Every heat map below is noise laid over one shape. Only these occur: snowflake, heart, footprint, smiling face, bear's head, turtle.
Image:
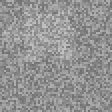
turtle
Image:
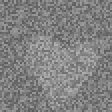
heart
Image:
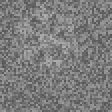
snowflake
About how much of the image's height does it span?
two thirds
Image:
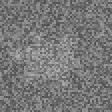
turtle
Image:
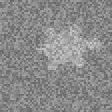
turtle
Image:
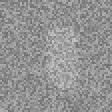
footprint
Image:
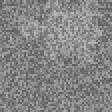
turtle
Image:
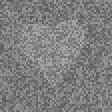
heart
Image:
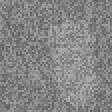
footprint
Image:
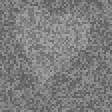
heart
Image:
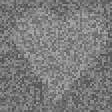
heart
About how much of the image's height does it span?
nearly all
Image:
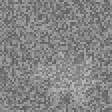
turtle
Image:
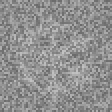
snowflake
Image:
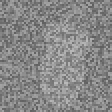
footprint
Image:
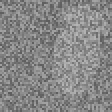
footprint
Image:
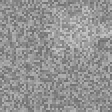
turtle
